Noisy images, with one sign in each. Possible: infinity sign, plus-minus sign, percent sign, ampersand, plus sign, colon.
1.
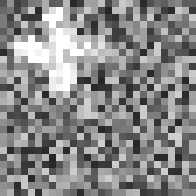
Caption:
light plus sign
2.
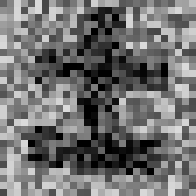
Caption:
dark plus-minus sign
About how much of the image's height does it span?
nearly all
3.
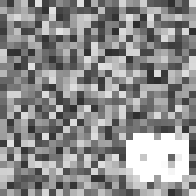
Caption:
light infinity sign, bottom right
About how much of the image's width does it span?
a third
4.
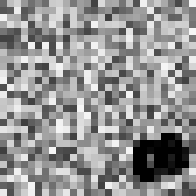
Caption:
dark infinity sign, bottom right
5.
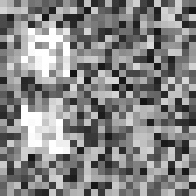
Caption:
light colon
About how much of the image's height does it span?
two thirds
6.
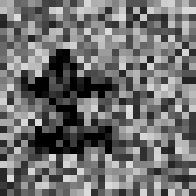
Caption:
dark plus-minus sign
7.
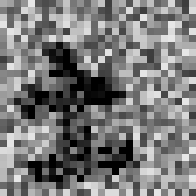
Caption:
dark plus-minus sign
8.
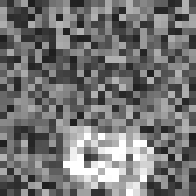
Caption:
light infinity sign
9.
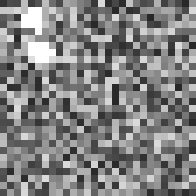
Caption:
light colon, top left
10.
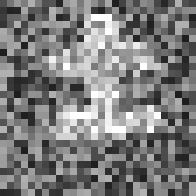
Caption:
light plus-minus sign
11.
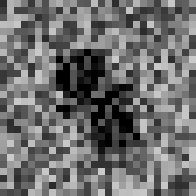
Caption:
dark percent sign
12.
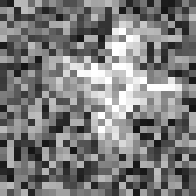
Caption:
light plus sign
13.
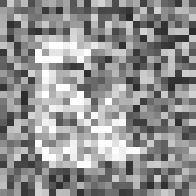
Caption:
light ampersand
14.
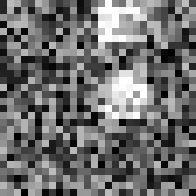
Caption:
light colon
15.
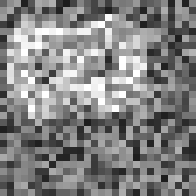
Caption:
light infinity sign
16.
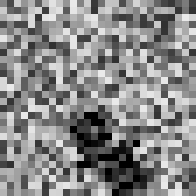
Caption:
dark percent sign, bottom middle
